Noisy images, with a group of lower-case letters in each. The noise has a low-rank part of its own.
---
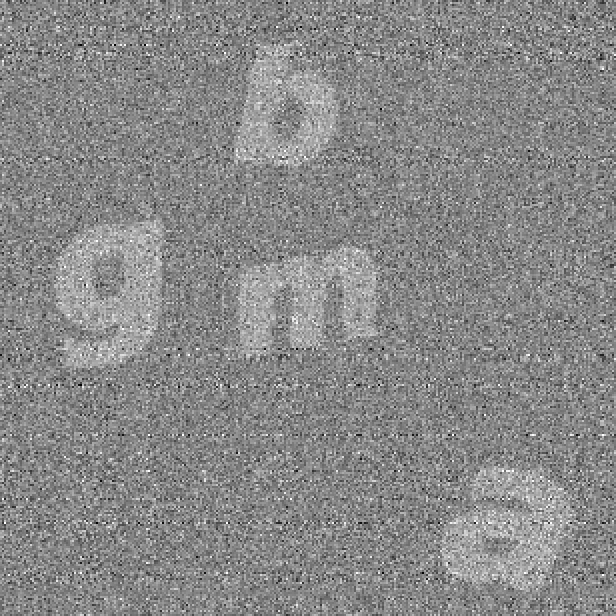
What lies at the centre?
m
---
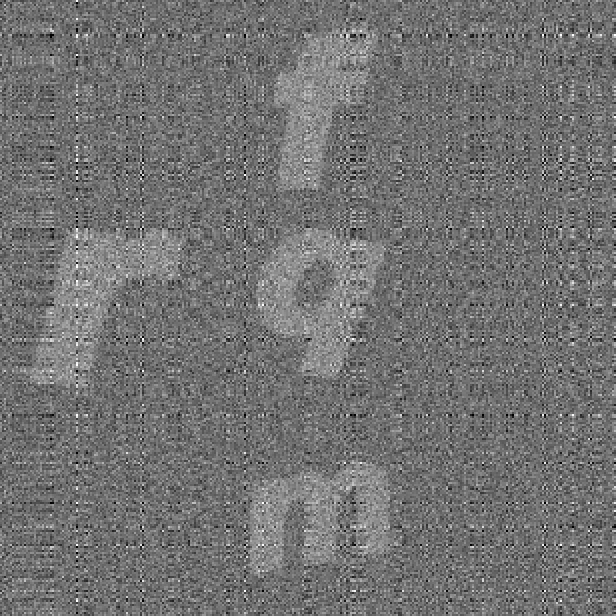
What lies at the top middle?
f
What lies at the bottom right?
nothing
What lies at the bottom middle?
m
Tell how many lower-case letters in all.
4
